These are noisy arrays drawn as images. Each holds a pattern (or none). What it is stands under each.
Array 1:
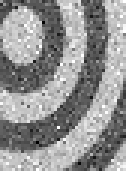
rings round one point
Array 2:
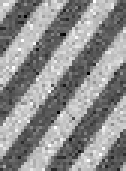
diagonal stripes
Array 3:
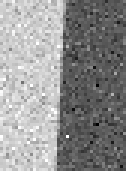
a sharp edge
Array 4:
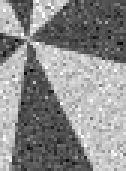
spokes from one point
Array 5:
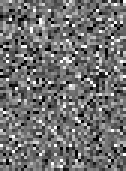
only noise
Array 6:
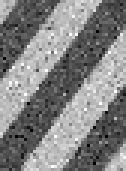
diagonal stripes
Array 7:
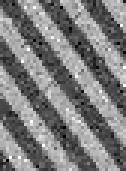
diagonal stripes
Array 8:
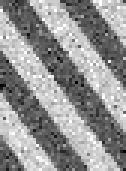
diagonal stripes
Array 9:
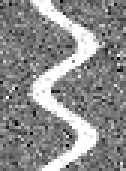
a wavy band
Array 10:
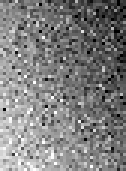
a smooth slope
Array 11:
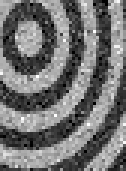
rings round one point
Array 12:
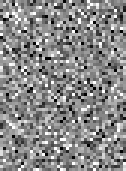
only noise
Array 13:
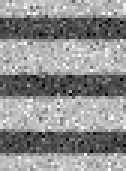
horizontal stripes
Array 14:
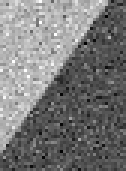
a sharp edge
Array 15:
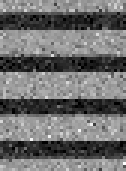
horizontal stripes
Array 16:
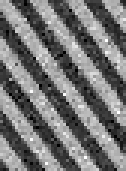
diagonal stripes
